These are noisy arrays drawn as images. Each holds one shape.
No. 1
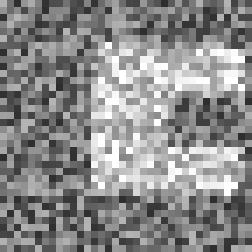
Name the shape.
square with a notch
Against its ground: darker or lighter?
lighter
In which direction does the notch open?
right
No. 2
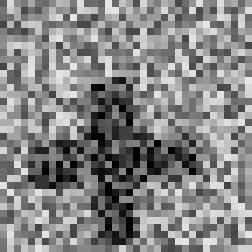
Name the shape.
cross
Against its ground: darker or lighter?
darker
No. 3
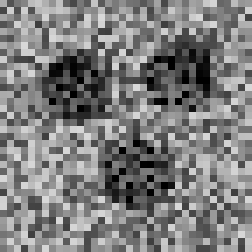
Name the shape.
three dots
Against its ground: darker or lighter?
darker
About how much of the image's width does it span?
two thirds
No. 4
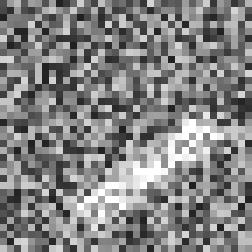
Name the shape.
bar
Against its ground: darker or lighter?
lighter
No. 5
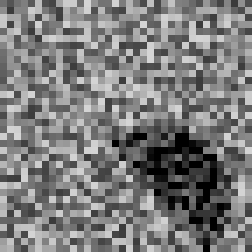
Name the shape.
half disc
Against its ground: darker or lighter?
darker
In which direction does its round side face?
up and right
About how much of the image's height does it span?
half
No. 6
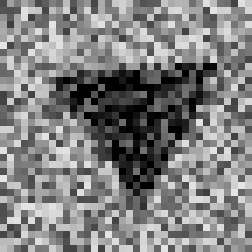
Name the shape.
triangle
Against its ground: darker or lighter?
darker
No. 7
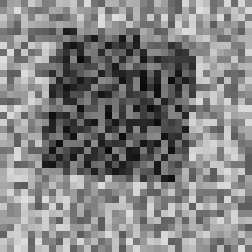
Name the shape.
square
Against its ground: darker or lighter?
darker
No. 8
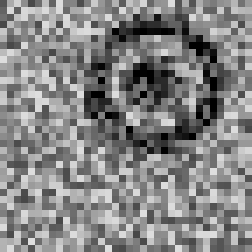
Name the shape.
bullseye
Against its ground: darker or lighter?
darker
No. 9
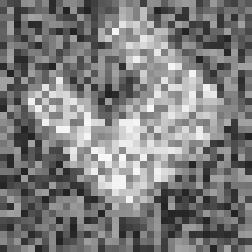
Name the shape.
square with a notch
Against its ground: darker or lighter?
lighter
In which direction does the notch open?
up and left
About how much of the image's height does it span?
nearly all
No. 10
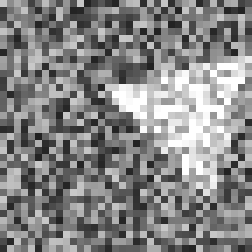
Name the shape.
triangle
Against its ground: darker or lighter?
lighter
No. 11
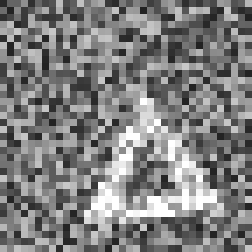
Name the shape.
triangle frame
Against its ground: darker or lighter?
lighter
